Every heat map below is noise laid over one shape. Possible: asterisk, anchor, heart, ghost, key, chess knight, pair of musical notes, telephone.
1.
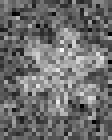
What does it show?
light asterisk
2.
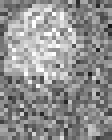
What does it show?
light ghost
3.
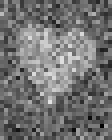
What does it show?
light heart
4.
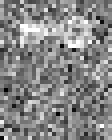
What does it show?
light key
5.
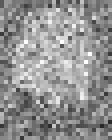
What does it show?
light ghost
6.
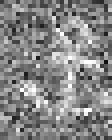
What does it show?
light anchor
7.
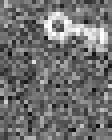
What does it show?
light key
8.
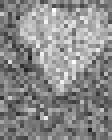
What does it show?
light heart
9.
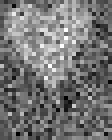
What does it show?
light heart
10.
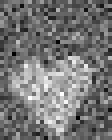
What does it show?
light heart
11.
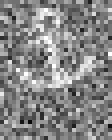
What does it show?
light anchor
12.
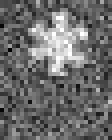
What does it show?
light asterisk
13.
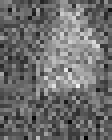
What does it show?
light chess knight
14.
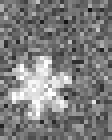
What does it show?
light asterisk
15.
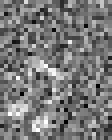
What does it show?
light pair of musical notes
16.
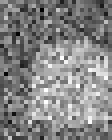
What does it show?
light ghost
